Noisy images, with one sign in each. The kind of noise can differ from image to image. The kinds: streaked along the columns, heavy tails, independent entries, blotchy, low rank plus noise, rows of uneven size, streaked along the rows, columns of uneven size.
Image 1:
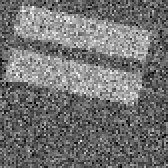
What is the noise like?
independent entries
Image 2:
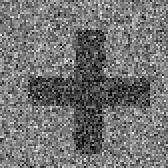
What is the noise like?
independent entries
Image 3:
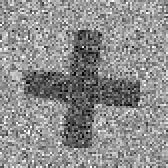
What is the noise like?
low rank plus noise
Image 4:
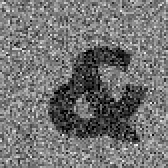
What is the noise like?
low rank plus noise
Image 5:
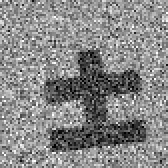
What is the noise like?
low rank plus noise
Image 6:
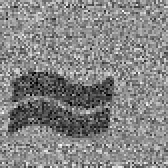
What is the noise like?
rows of uneven size
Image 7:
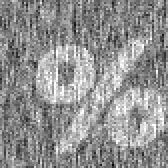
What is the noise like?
streaked along the columns
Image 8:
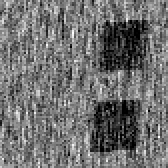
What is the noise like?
streaked along the columns
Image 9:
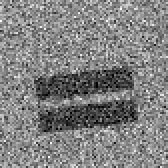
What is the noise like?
independent entries
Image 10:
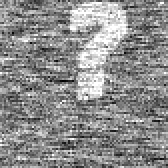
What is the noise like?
streaked along the rows
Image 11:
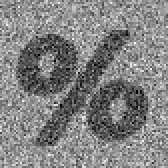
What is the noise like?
low rank plus noise
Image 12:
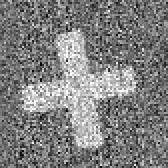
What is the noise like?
columns of uneven size
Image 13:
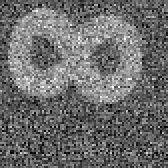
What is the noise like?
rows of uneven size
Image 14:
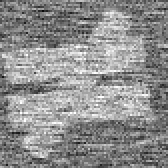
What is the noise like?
streaked along the rows
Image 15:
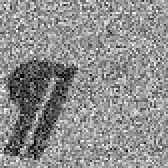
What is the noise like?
low rank plus noise
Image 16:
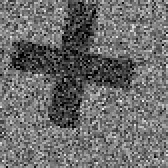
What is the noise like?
independent entries
